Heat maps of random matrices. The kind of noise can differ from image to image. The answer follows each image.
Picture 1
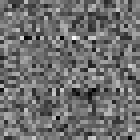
low rank plus noise
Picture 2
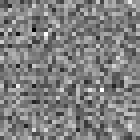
low rank plus noise
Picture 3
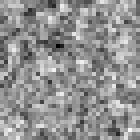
blotchy
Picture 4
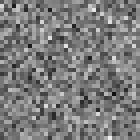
independent entries
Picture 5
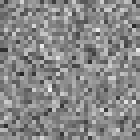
independent entries
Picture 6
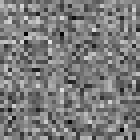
low rank plus noise
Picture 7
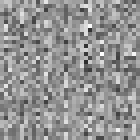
columns of uneven size
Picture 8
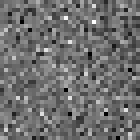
heavy tails
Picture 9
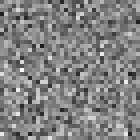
independent entries
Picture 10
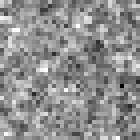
blotchy
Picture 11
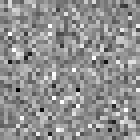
heavy tails
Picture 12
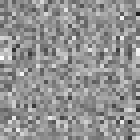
low rank plus noise
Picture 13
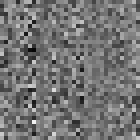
columns of uneven size
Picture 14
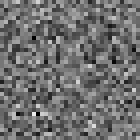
low rank plus noise
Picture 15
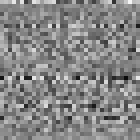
rows of uneven size
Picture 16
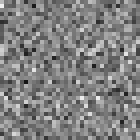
low rank plus noise
